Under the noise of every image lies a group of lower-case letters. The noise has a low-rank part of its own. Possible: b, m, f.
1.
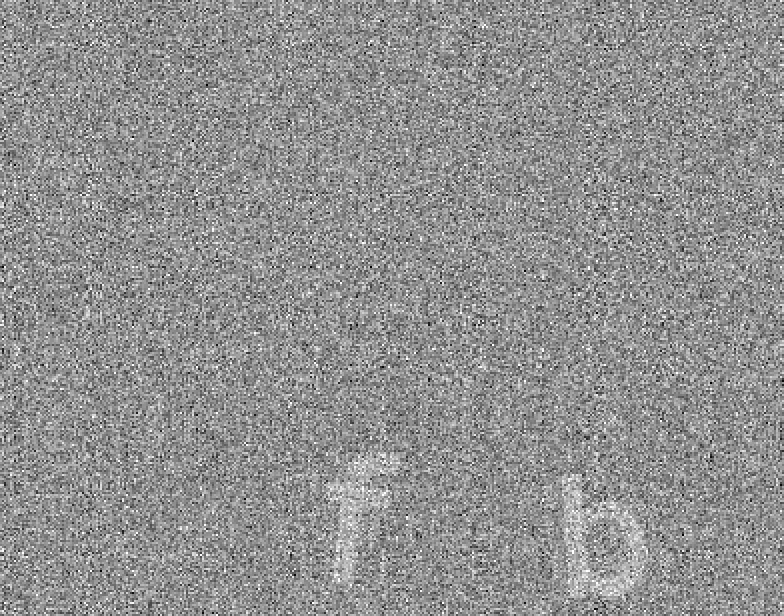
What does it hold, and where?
bottom middle: f; bottom right: b
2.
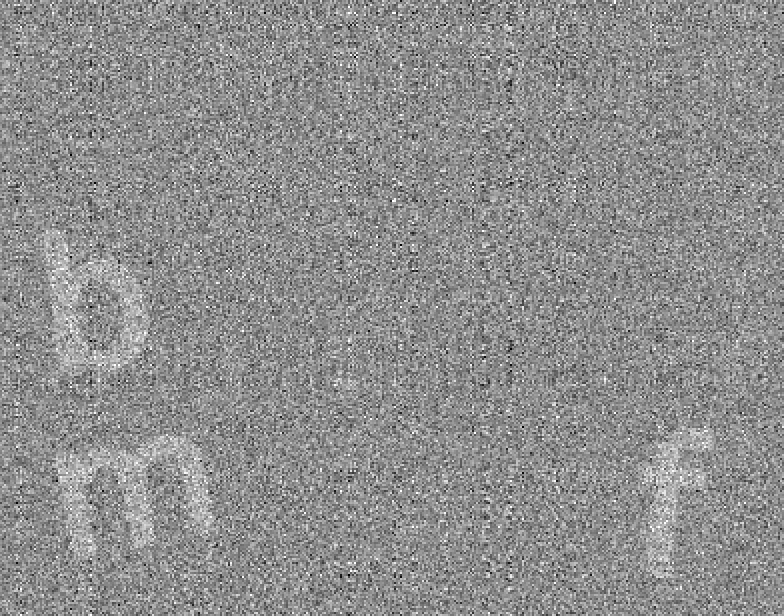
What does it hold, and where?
middle left: b; bottom left: m; bottom right: f
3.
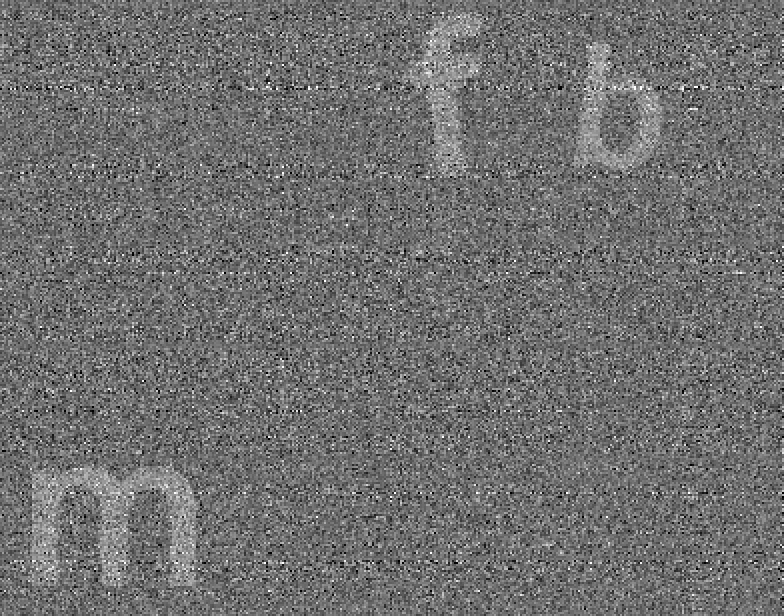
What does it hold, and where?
top middle: f; top right: b; bottom left: m
